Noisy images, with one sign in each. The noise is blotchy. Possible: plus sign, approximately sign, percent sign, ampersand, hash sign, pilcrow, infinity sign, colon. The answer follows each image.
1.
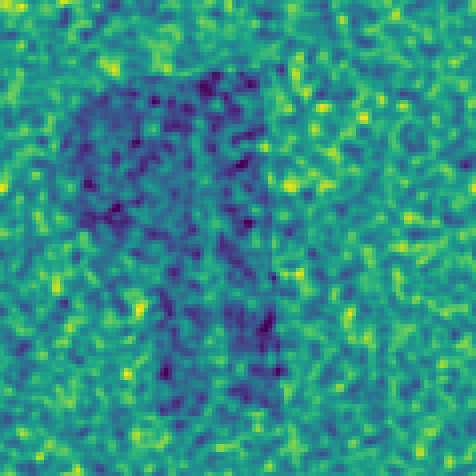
dark pilcrow
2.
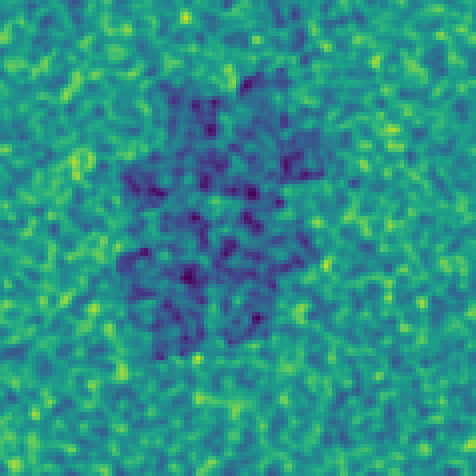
dark hash sign
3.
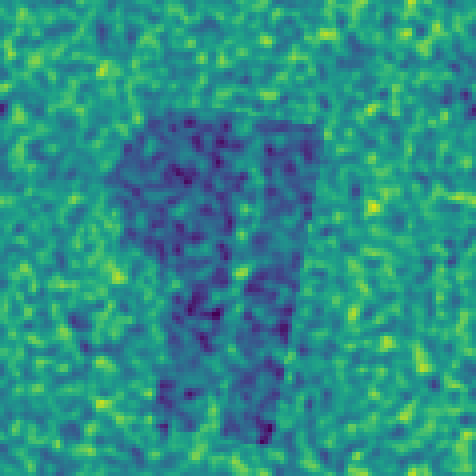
dark pilcrow
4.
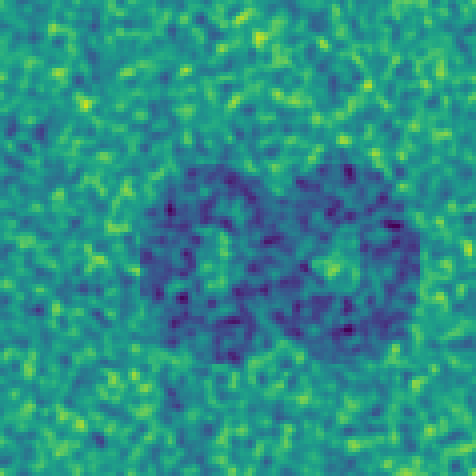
dark infinity sign
